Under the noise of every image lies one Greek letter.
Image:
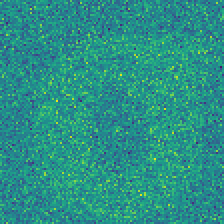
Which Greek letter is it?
sigma
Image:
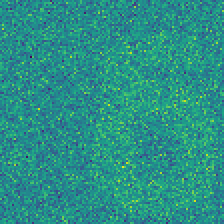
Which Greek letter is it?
delta
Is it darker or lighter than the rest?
lighter
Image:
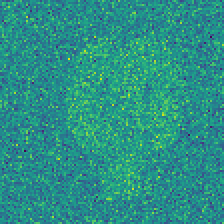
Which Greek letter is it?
phi
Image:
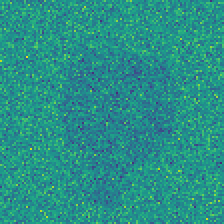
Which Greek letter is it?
phi
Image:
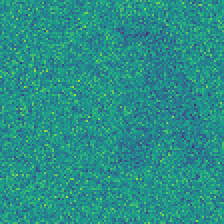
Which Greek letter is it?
lambda
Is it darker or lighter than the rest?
darker
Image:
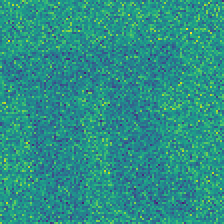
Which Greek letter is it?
pi
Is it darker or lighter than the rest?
darker
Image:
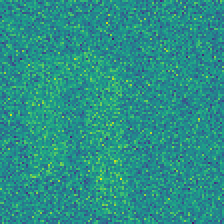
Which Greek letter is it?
eta
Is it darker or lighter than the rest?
lighter
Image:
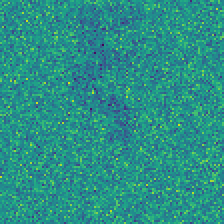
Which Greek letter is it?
xi
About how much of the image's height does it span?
two thirds
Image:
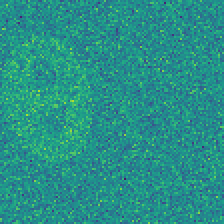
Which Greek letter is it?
theta
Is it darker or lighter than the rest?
lighter
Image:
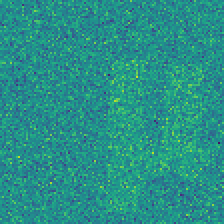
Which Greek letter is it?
mu
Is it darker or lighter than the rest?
lighter
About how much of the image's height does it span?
two thirds
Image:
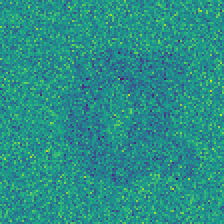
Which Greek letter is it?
alpha
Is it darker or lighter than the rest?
darker
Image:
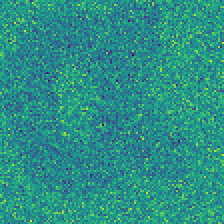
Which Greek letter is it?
alpha
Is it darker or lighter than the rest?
darker
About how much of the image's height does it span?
nearly all
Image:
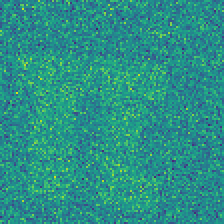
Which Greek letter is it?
pi
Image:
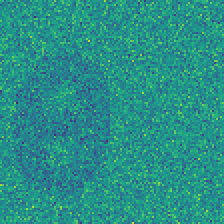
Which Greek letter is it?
theta
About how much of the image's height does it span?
two thirds
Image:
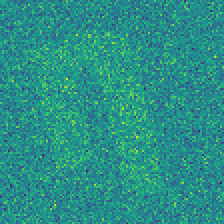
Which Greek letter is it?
eta
